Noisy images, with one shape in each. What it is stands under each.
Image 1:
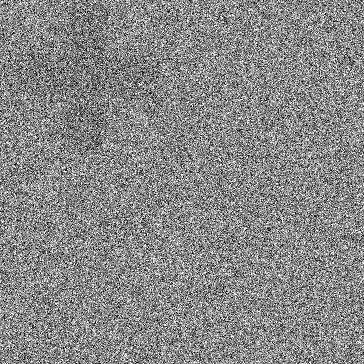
cross
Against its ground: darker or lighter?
darker
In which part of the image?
top left
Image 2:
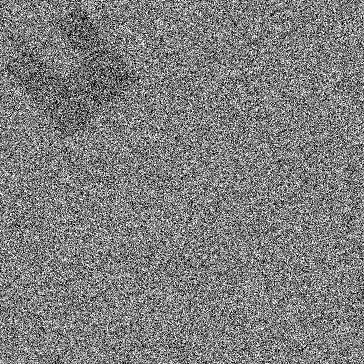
square with a notch
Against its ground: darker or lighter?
darker
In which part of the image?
top left
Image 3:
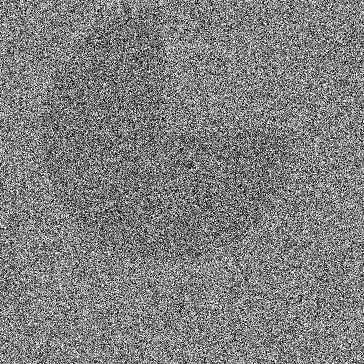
disc with a wedge cut out
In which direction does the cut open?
up and right
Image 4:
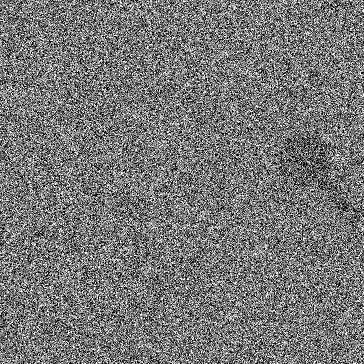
lollipop
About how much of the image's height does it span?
a quarter
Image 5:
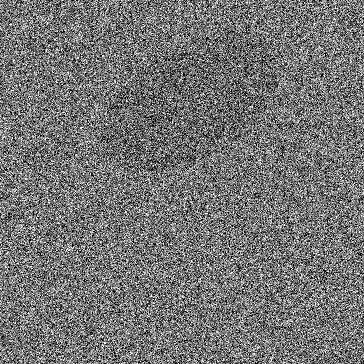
ellipse
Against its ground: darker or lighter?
darker
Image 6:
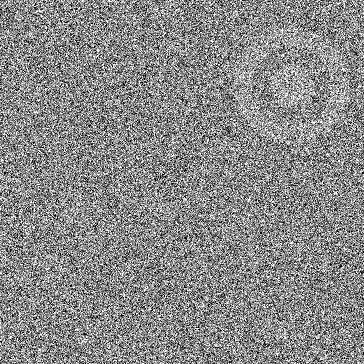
bullseye
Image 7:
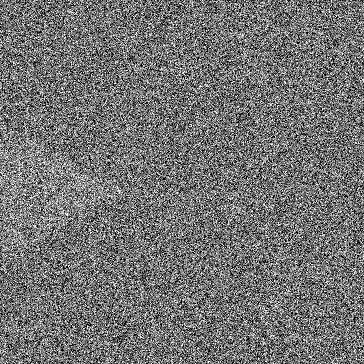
triangle
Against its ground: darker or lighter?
lighter
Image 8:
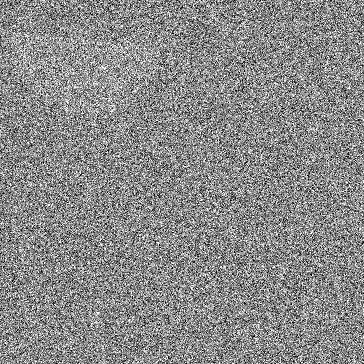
half disc
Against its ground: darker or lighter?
lighter
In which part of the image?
top left
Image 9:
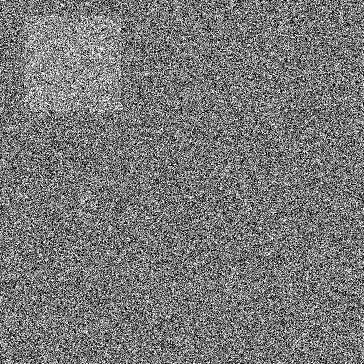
square
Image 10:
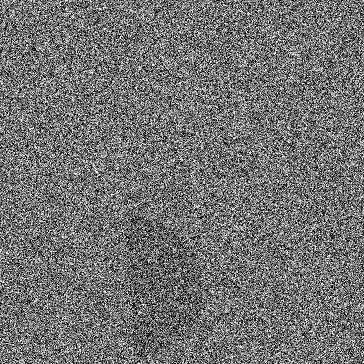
half disc
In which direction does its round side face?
right
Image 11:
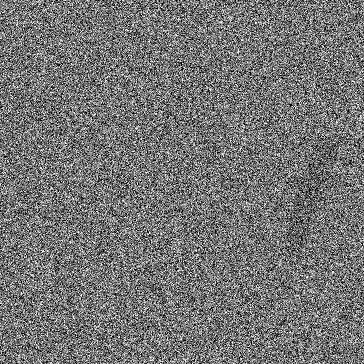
bar
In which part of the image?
middle right
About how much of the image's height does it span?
a third
